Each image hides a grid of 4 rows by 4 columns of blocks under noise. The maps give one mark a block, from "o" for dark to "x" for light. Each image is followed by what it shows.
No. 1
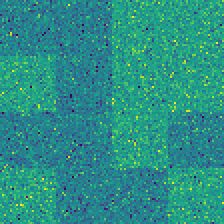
ooxx
xoxx
ooxo
xoox
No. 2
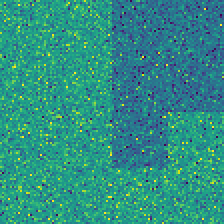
xxoo
xxoo
xxox
xxxx
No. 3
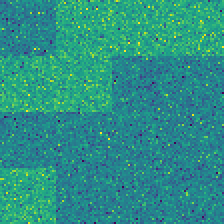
oxxx
xxoo
oooo
xooo
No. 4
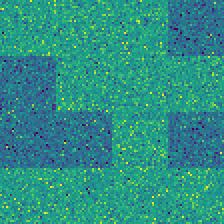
xxxo
oxxx
ooxo
xxxx
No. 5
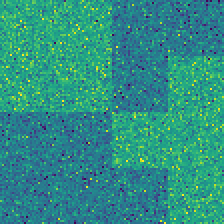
xxoo
xxox
ooxx
ooox
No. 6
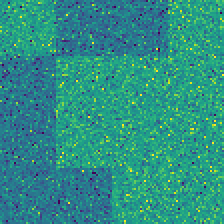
xoox
oxxx
oxxx
ooxx
